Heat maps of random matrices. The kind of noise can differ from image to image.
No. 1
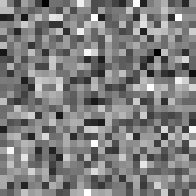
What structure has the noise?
low rank plus noise
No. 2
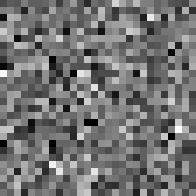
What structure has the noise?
low rank plus noise
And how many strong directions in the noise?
five to eight
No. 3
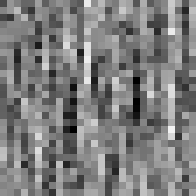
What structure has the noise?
streaked along the columns
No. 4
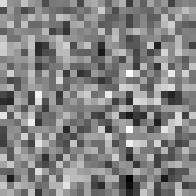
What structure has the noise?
low rank plus noise
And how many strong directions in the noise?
two
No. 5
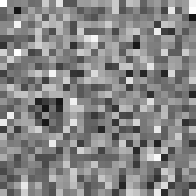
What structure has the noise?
low rank plus noise
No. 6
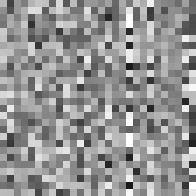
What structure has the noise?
columns of uneven size
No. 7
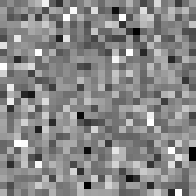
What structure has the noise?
heavy tails
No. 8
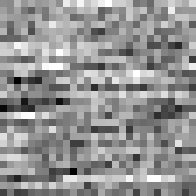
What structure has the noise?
streaked along the rows
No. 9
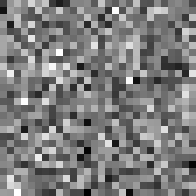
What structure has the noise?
independent entries
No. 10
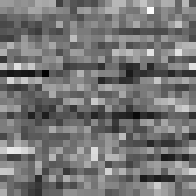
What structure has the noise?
streaked along the rows
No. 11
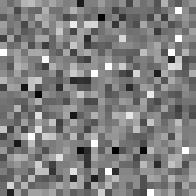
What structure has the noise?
heavy tails
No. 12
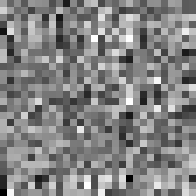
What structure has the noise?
low rank plus noise
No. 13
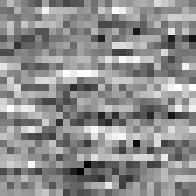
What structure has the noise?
streaked along the rows
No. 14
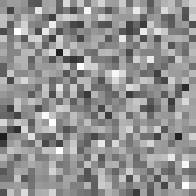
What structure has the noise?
independent entries
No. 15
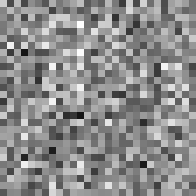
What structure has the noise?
low rank plus noise
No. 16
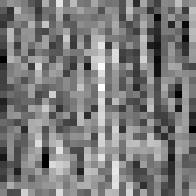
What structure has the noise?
streaked along the columns
